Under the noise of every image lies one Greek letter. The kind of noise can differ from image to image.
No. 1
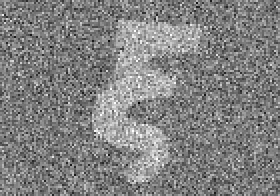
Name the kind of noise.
independent entries
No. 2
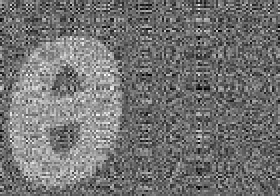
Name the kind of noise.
low rank plus noise
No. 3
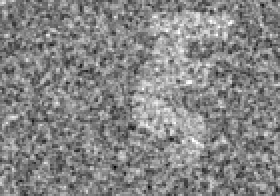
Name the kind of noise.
blotchy
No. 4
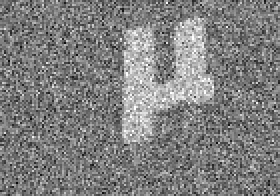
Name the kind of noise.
independent entries
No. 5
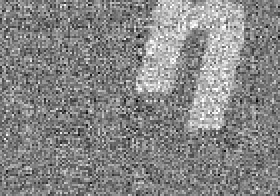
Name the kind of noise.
low rank plus noise
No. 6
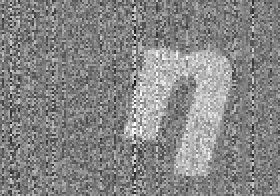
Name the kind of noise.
columns of uneven size
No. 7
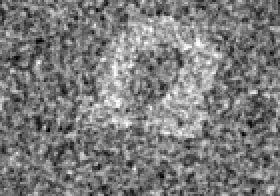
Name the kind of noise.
blotchy
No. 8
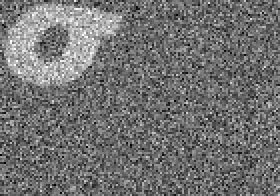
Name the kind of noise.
independent entries
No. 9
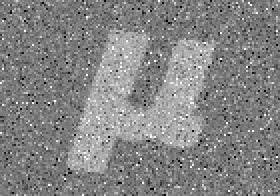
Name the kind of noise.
heavy tails
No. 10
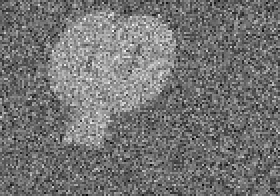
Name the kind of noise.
independent entries
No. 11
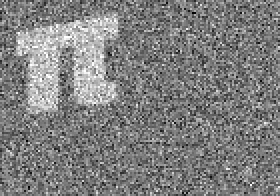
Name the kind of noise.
independent entries
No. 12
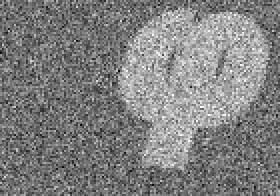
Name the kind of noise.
independent entries
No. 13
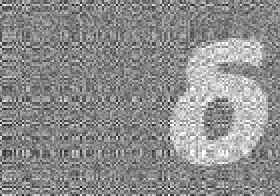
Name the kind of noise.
low rank plus noise
